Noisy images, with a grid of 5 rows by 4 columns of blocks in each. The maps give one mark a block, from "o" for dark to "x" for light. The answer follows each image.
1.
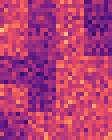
x o x o
x o x o
o o x x
x o x x
o x x x
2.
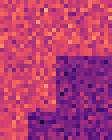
x x x x
x x x x
x x o o
x x o o
x o o o
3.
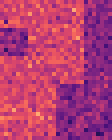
x x x o
o x x o
x x x o
x x o o
x x o o
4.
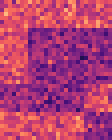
x x x x
x o o o
x o o o
o o o x
x x x o
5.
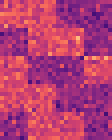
x x o o
o x x o
x o o x
x x o o
o x x o
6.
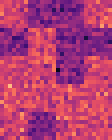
x o o x
o x o o
x x o x
x x x x
x o x x
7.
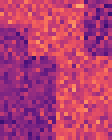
x x x o
o x x o
o o x x
o o x x
o o x x
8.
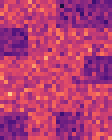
x x o o
o x x x
x x x o
x x x x
o x o x
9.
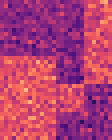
o o o x
o o o x
x x o x
x x x o
x x o o
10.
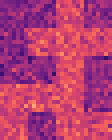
o o x o
o x x x
o o x o
x x x o
x o x x
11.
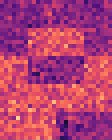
o o o o
o x x o
x o o x
x x x x
x x o o
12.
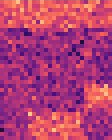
x x x x
o o o o
o o o o
o o o x
o x x o
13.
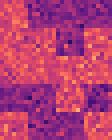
x o o o
x x o x
x x x x
o o x o
x o o x
